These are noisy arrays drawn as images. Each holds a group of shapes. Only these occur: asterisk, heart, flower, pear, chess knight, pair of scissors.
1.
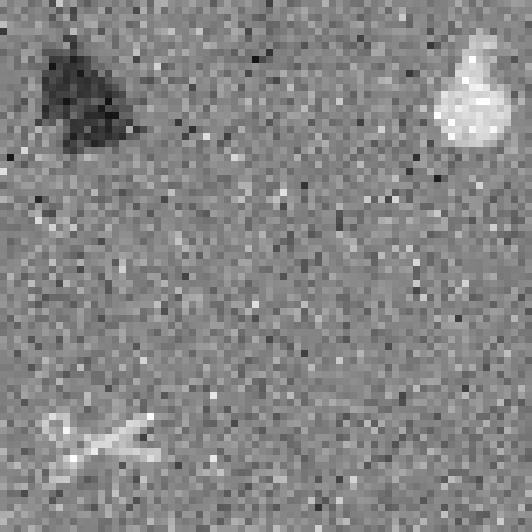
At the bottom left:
pair of scissors
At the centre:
nothing
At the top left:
chess knight
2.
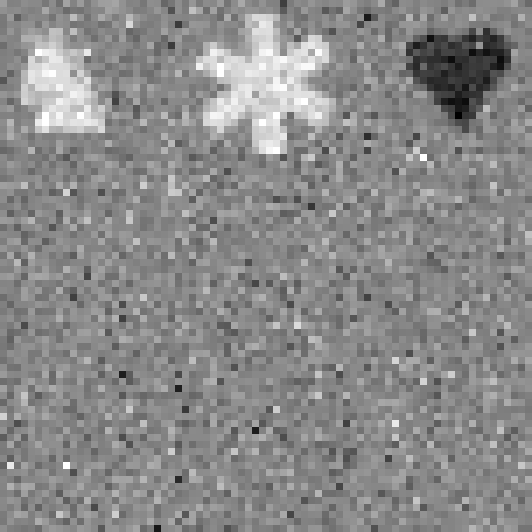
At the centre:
nothing
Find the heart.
top right
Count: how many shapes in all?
3
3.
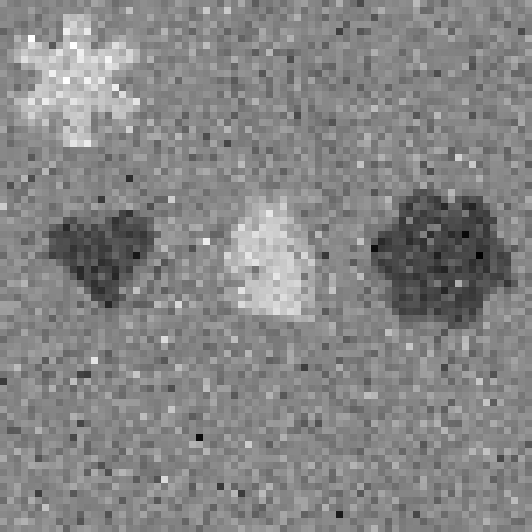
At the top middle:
nothing
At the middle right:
flower
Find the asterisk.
top left
